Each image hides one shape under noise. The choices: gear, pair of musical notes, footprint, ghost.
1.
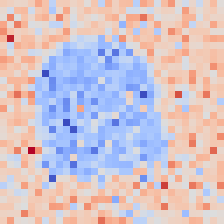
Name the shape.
ghost
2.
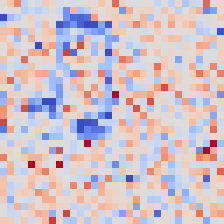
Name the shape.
pair of musical notes
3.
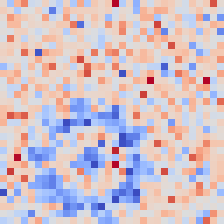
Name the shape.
gear
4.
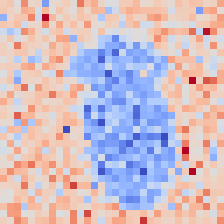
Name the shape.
footprint
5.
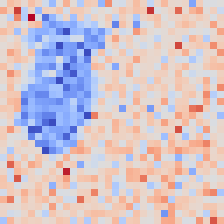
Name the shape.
footprint
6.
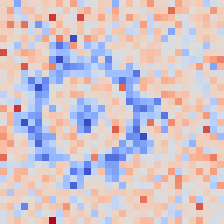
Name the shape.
gear
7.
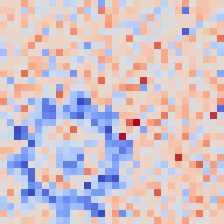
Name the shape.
gear
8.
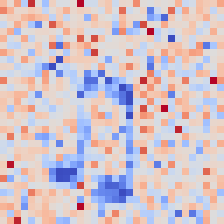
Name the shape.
pair of musical notes
